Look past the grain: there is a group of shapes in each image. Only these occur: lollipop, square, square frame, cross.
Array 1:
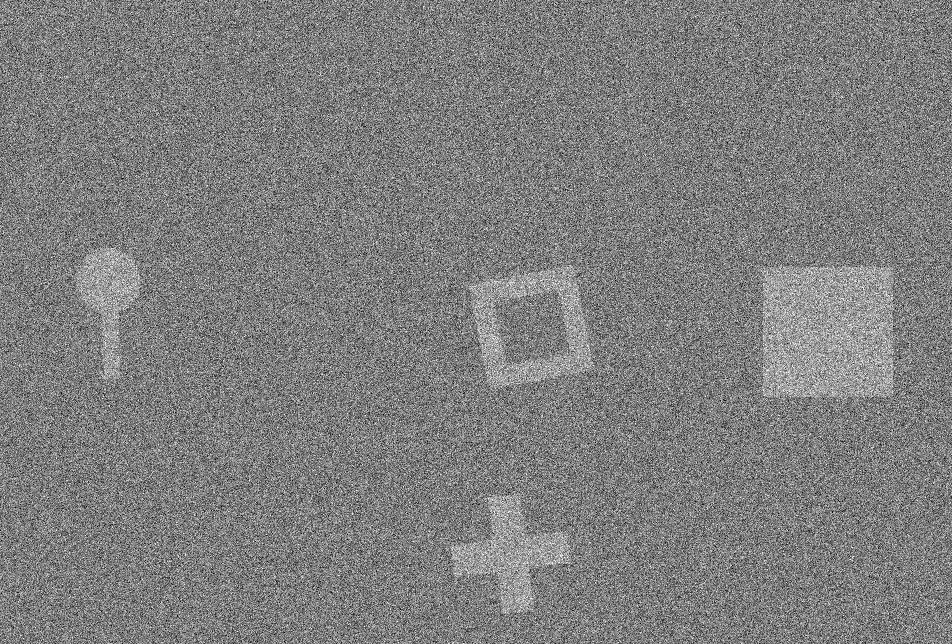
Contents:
middle left: lollipop; centre: square frame; middle right: square; bottom middle: cross
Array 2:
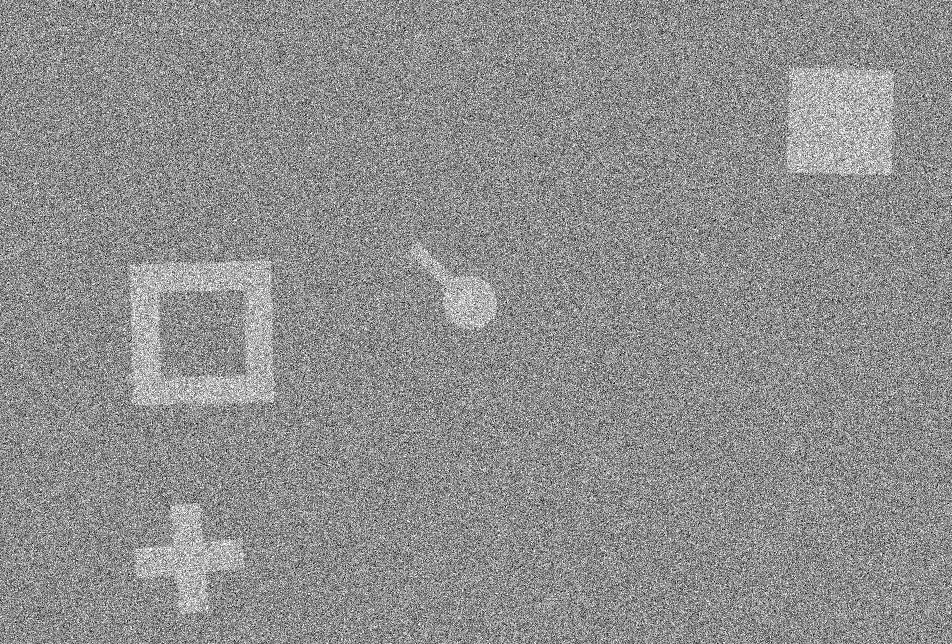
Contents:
top right: square; middle left: square frame; centre: lollipop; bottom left: cross
